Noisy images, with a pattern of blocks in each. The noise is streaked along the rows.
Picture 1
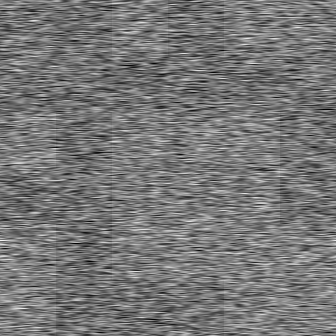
mirrored about the diagonal from the top left
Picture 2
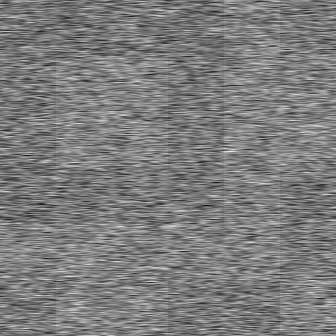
mirrored about the diagonal from the top left
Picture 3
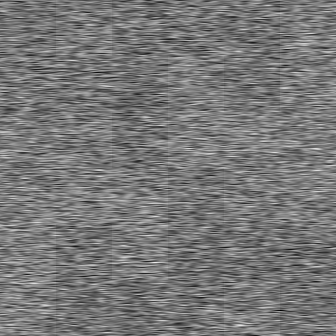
the same after a half turn
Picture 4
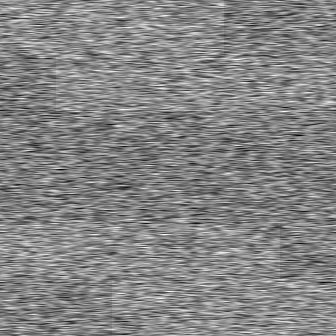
the same after a half turn
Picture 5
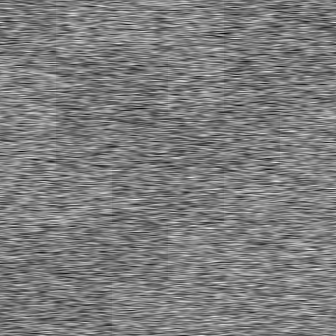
mirrored about the diagonal from the top left
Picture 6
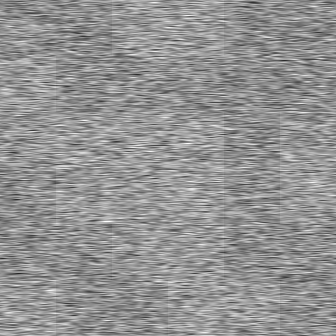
mirrored about the diagonal from the bottom left
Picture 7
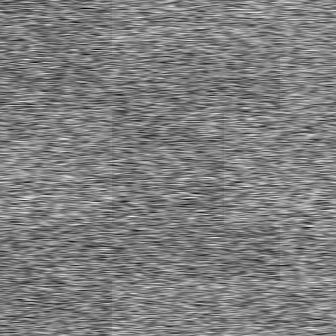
top and bottom mirror each other
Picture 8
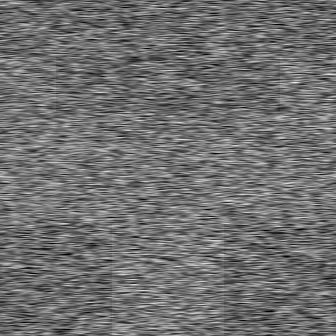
left and right mirror each other
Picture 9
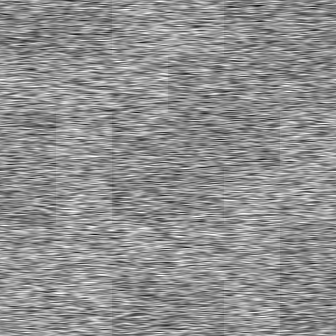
mirrored about the diagonal from the bottom left
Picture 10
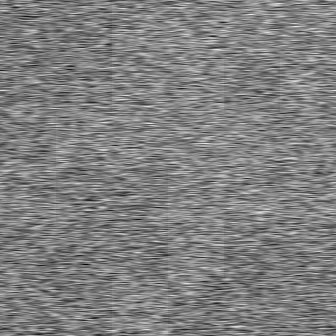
mirrored about the diagonal from the bottom left
